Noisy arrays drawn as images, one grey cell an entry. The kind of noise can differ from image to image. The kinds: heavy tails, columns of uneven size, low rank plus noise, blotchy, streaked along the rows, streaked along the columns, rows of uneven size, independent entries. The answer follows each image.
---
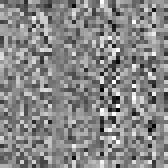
columns of uneven size
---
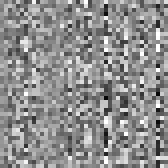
columns of uneven size
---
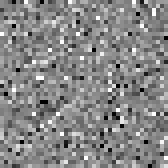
heavy tails
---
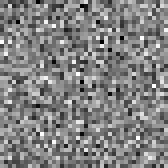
independent entries
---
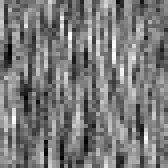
streaked along the columns
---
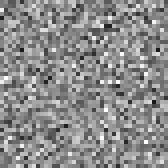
independent entries
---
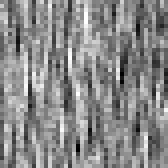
streaked along the columns
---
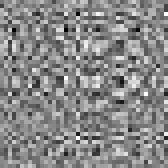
low rank plus noise
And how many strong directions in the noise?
one
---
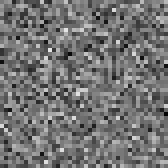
independent entries
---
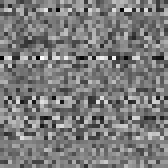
rows of uneven size
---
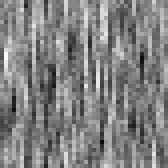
streaked along the columns
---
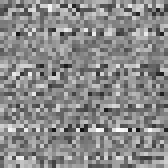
rows of uneven size
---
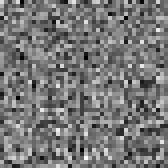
low rank plus noise
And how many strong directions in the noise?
three or four
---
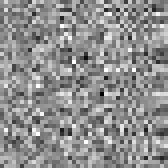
low rank plus noise
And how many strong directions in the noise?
one
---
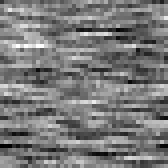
streaked along the rows
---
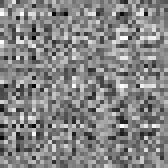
low rank plus noise
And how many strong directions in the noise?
two
